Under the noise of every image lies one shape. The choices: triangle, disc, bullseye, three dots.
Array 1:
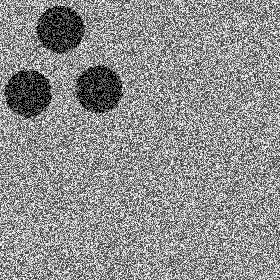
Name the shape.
three dots
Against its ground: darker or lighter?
darker
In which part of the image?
top left
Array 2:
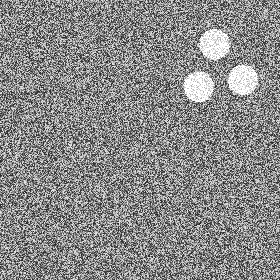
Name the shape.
three dots
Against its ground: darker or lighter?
lighter
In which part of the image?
top right
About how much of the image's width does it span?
a quarter
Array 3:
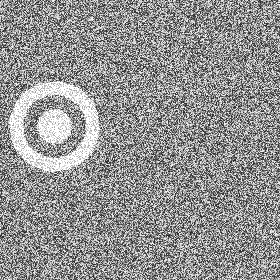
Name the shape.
bullseye
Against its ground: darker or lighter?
lighter
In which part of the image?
middle left
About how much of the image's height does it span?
a third
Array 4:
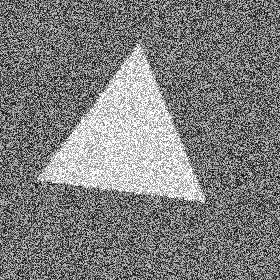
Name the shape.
triangle
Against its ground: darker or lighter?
lighter
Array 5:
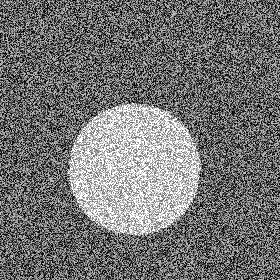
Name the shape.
disc
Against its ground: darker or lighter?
lighter
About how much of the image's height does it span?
half
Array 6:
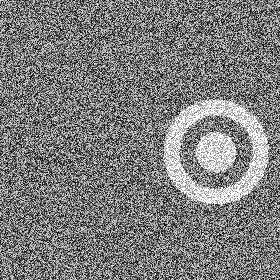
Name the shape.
bullseye
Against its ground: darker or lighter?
lighter
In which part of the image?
middle right
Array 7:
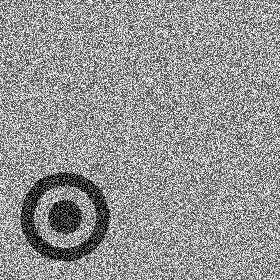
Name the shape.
bullseye
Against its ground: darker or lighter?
darker
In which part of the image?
bottom left
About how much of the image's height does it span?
a third
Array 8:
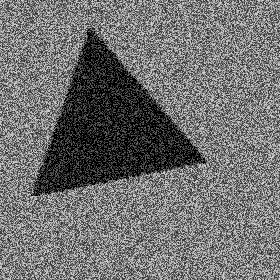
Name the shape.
triangle
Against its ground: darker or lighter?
darker
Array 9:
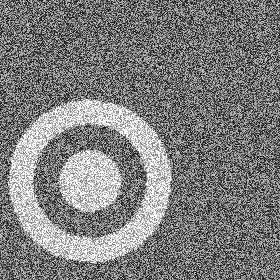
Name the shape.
bullseye
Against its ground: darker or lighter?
lighter
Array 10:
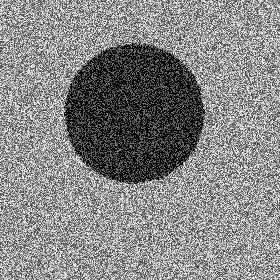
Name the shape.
disc
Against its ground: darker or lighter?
darker
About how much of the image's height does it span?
half
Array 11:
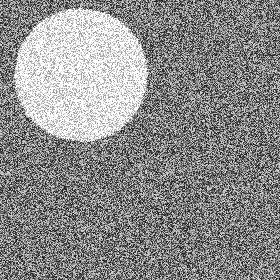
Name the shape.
disc
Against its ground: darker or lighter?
lighter
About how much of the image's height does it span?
half
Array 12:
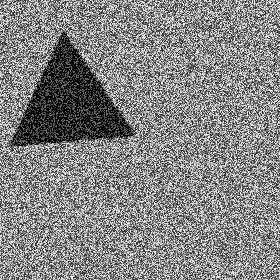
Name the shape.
triangle
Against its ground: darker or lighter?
darker
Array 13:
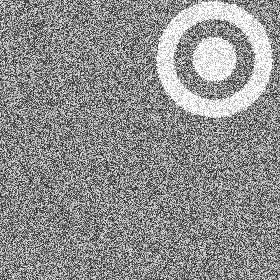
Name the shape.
bullseye
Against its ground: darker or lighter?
lighter
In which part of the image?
top right
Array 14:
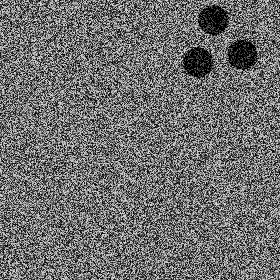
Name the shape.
three dots
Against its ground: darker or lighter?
darker
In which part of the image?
top right
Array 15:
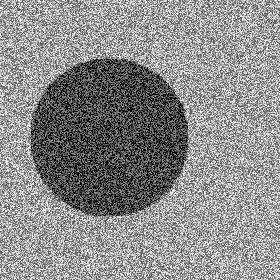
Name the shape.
disc
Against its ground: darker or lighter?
darker
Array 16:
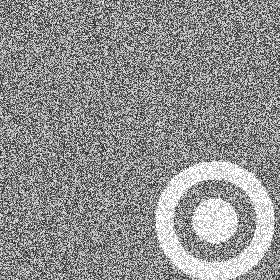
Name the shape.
bullseye
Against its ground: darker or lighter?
lighter
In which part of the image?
bottom right
